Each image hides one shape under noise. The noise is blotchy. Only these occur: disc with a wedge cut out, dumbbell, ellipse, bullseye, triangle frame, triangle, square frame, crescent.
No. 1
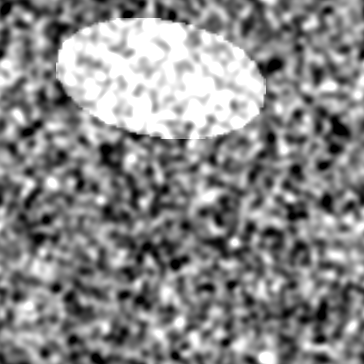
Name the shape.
ellipse
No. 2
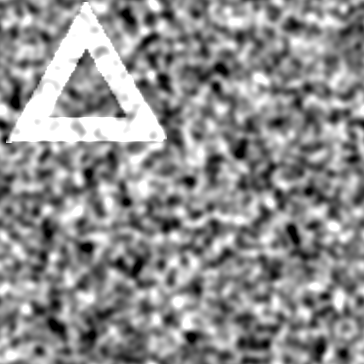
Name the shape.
triangle frame
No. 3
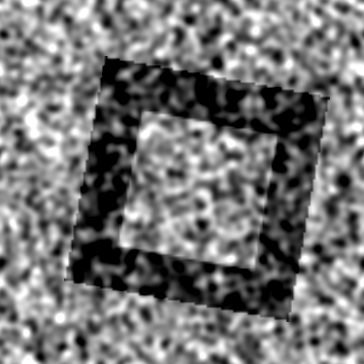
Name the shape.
square frame
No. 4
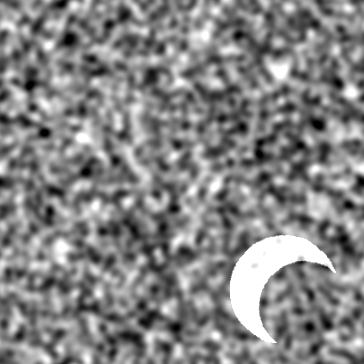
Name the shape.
crescent
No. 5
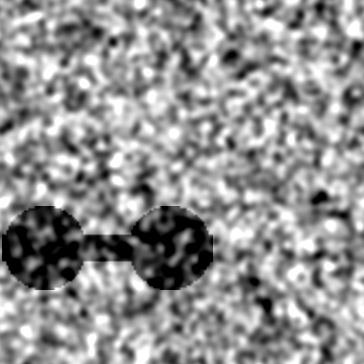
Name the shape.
dumbbell
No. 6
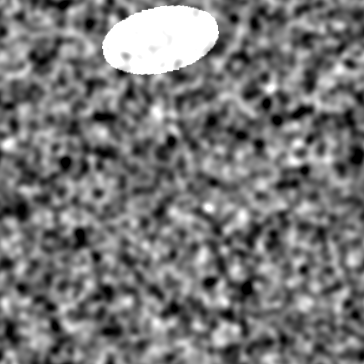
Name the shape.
ellipse
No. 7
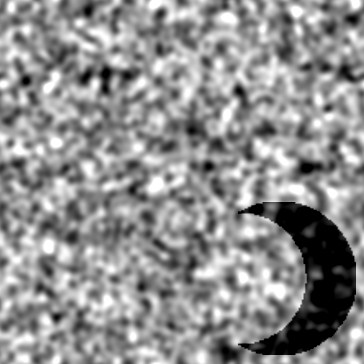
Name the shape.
crescent
